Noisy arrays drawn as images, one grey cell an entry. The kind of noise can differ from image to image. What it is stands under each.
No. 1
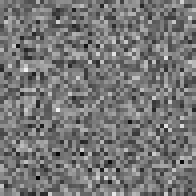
low rank plus noise
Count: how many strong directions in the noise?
two
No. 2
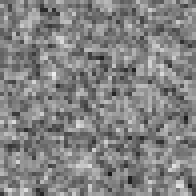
blotchy
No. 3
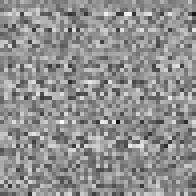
rows of uneven size
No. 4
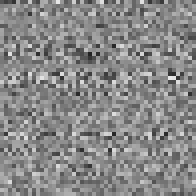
rows of uneven size
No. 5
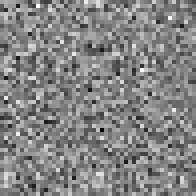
low rank plus noise
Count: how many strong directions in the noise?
one
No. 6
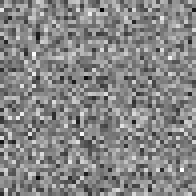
low rank plus noise
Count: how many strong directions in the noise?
five to eight
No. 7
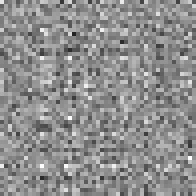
low rank plus noise
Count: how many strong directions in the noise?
two
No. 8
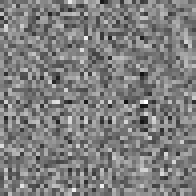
low rank plus noise
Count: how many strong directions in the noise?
one
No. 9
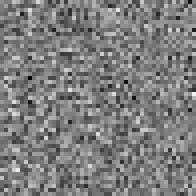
low rank plus noise
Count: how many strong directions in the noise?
two
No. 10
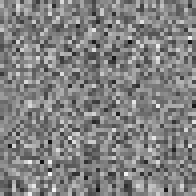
low rank plus noise
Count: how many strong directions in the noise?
three or four
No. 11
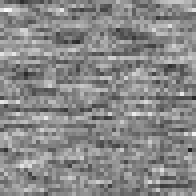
streaked along the rows
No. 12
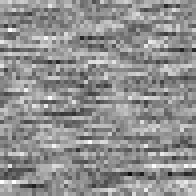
streaked along the rows
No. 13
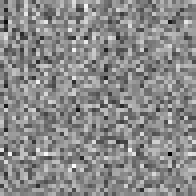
low rank plus noise
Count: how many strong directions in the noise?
three or four
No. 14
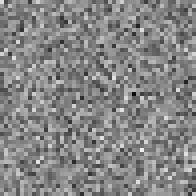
independent entries
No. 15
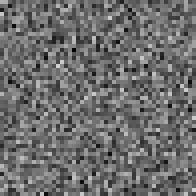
independent entries
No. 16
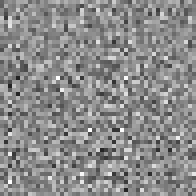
low rank plus noise
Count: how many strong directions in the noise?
three or four
